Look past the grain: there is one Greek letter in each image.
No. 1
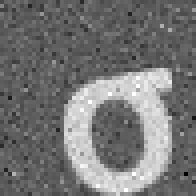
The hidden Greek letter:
sigma
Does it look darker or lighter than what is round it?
lighter
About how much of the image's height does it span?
two thirds
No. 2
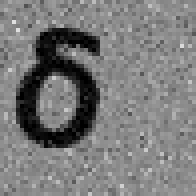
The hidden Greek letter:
delta
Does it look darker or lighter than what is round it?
darker
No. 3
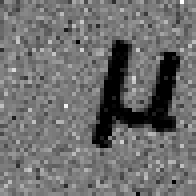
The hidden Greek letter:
mu
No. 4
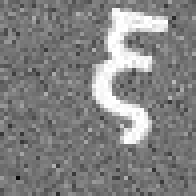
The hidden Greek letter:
xi
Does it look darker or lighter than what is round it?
lighter
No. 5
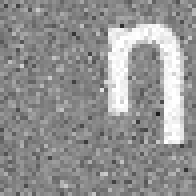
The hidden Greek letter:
eta
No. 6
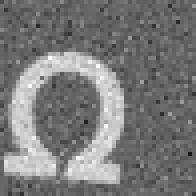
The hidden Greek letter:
omega
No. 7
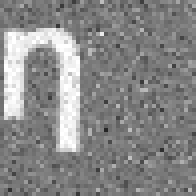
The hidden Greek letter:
eta
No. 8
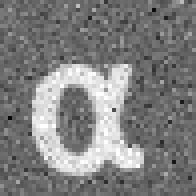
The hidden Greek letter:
alpha
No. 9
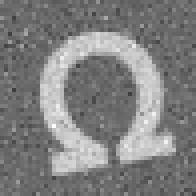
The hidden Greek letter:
omega
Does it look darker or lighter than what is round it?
lighter
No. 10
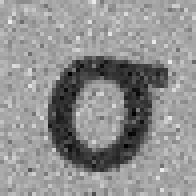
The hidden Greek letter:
sigma
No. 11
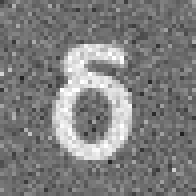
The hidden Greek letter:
delta
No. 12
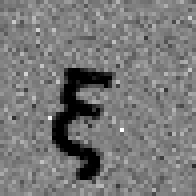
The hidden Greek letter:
xi
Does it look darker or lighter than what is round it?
darker
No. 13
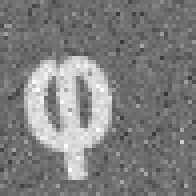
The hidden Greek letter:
phi
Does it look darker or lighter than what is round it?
lighter
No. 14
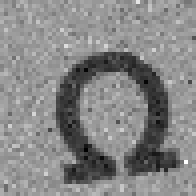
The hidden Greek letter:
omega
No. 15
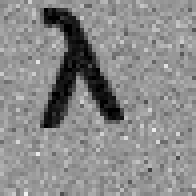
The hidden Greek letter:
lambda
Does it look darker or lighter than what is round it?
darker
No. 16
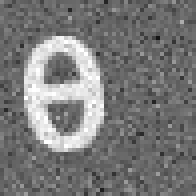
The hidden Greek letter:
theta
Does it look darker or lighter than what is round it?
lighter
